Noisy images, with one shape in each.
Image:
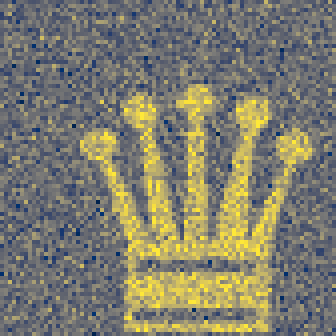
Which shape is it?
chess queen
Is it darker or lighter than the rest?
lighter
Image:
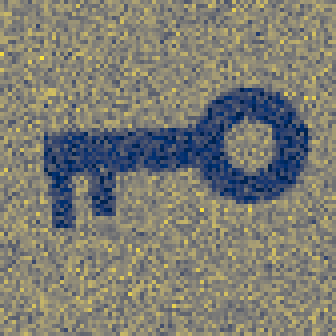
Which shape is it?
key
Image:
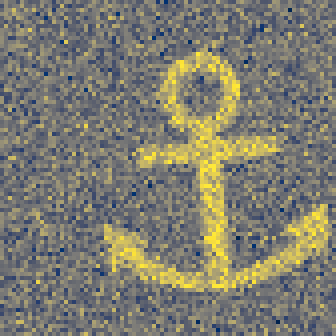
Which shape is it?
anchor
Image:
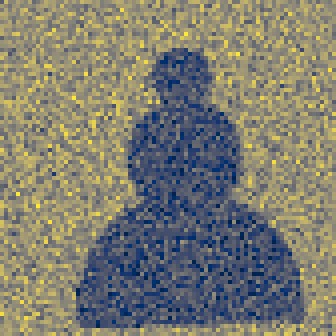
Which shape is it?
chess pawn
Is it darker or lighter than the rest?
darker
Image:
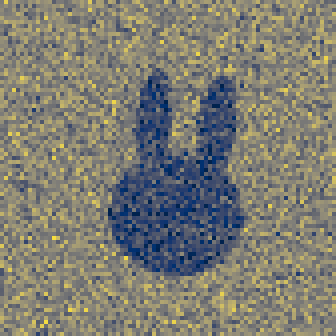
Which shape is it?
rabbit's head
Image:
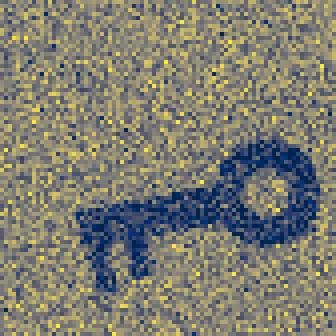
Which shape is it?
key
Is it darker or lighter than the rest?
darker
